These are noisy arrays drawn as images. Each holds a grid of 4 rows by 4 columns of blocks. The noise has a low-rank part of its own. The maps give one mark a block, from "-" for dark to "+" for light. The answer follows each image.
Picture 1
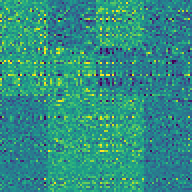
+ - + -
+ + - -
- + + -
- + + -
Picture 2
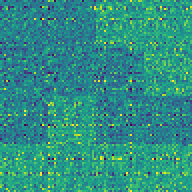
- - + +
- - - +
- + - -
+ + + +
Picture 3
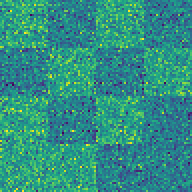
+ - + -
- + - +
+ - + -
+ + - -
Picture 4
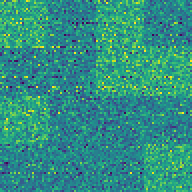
+ - + -
- - + +
+ - - -
- - - +
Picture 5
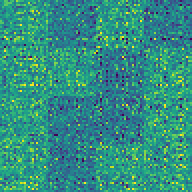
+ - + -
+ + - +
+ - - +
+ - + +
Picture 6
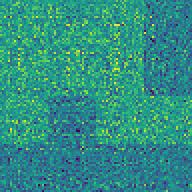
+ + + -
+ + + -
+ - + +
- - - -
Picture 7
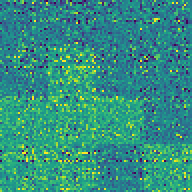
- - - -
- + - -
+ + + -
+ + - +
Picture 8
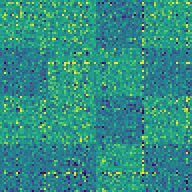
+ + - +
- + + -
+ + - +
- - + -
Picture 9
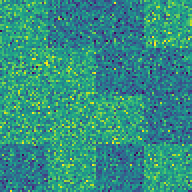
+ - - +
+ + - -
+ + + -
- + - +
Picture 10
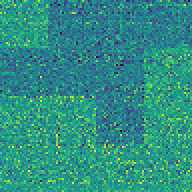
+ - - -
- - - +
+ + - +
+ + + +
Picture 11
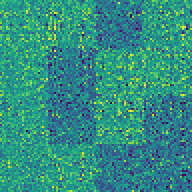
+ + - +
+ - + +
+ - + -
+ + - -
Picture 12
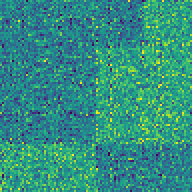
- - - +
- - + +
- - + +
+ + - -
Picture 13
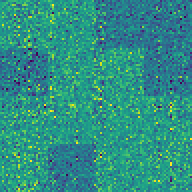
+ + - -
- + + -
+ + + +
+ - + +
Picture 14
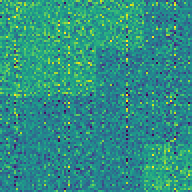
+ + + -
+ + - -
- - - -
- - - +
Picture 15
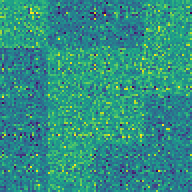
+ - - +
- + + +
- + + -
- + - -
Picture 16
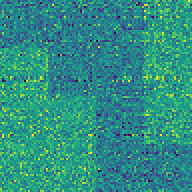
- - - +
+ - - +
+ + - +
+ + - -
